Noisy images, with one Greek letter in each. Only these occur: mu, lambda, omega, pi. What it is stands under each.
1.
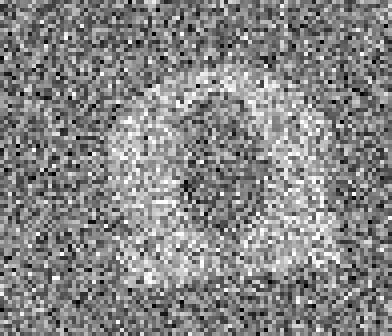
omega
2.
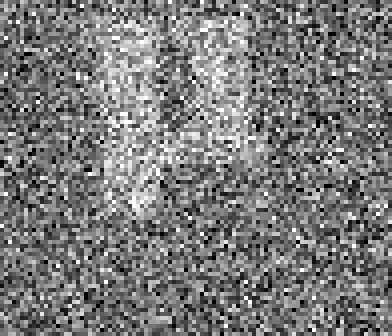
mu
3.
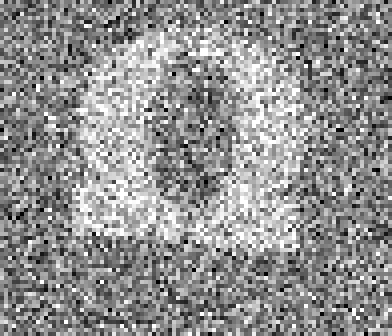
omega
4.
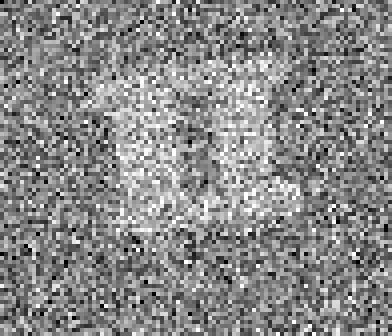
pi
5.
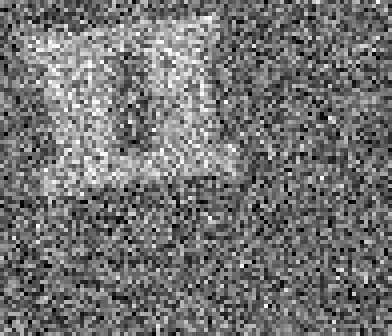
pi
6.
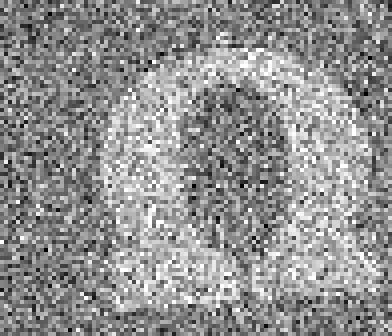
omega
